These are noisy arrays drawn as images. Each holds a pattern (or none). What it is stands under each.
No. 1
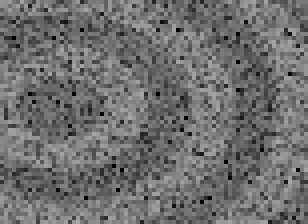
rings round one point
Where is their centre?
middle left
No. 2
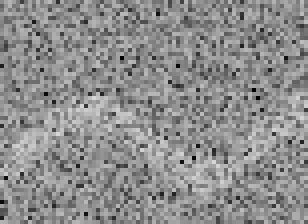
a wavy band
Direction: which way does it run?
left to right
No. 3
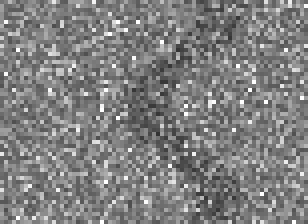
a wavy band
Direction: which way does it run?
top to bottom
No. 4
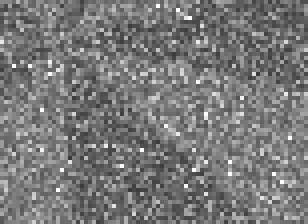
spokes from one point
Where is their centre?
top left
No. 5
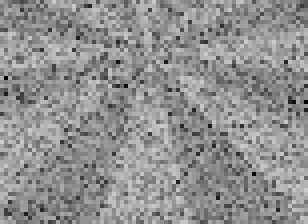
spokes from one point
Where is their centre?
top middle
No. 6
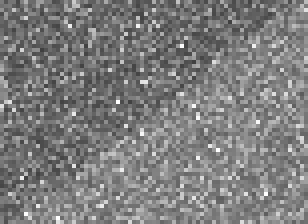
a sharp edge
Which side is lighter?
bottom right
